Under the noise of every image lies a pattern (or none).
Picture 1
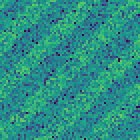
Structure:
diagonal stripes
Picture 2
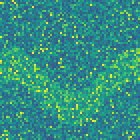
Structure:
a wavy band
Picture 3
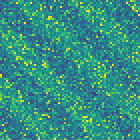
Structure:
diagonal stripes
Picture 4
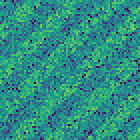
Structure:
diagonal stripes
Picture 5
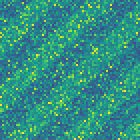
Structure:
diagonal stripes
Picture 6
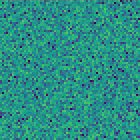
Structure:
only noise
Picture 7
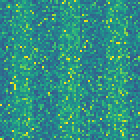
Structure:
vertical stripes
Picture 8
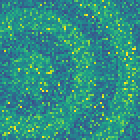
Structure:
rings round one point
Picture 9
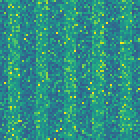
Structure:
vertical stripes
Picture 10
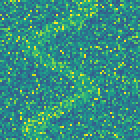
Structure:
a wavy band
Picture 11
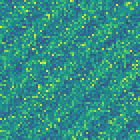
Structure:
diagonal stripes
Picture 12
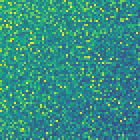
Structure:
a smooth slope
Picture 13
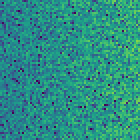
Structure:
a smooth slope
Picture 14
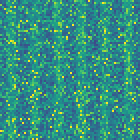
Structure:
vertical stripes
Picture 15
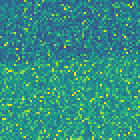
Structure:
a sharp edge
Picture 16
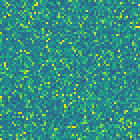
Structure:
only noise
